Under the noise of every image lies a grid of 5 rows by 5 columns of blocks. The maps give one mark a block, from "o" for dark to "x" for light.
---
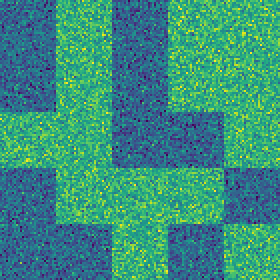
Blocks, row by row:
o x o x x
o x o x x
x x o o x
o x x x o
o o x o x
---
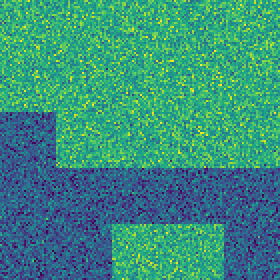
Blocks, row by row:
x x x x x
x x x x x
o x x x x
o o o o o
o o x x o
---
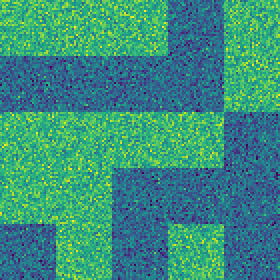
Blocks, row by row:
x x x o x
o o o o x
x x x x o
x x o o o
o x o x o
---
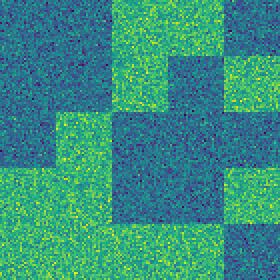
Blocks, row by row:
o o x x o
o o x o x
o x o o o
x x o o x
x x x x o
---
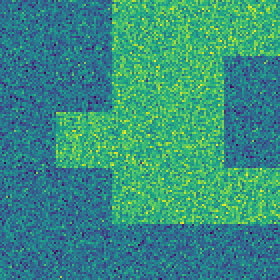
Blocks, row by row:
o o x x x
o o x x o
o x x x o
o o x x x
o o o o o
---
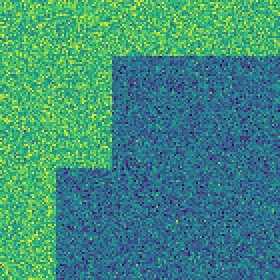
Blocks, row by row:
x x x x x
x x o o o
x x o o o
x o o o o
x o o o o
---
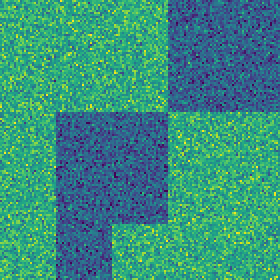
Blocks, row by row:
x x x o o
x x x o o
x o o x x
x o o x x
x o x x x
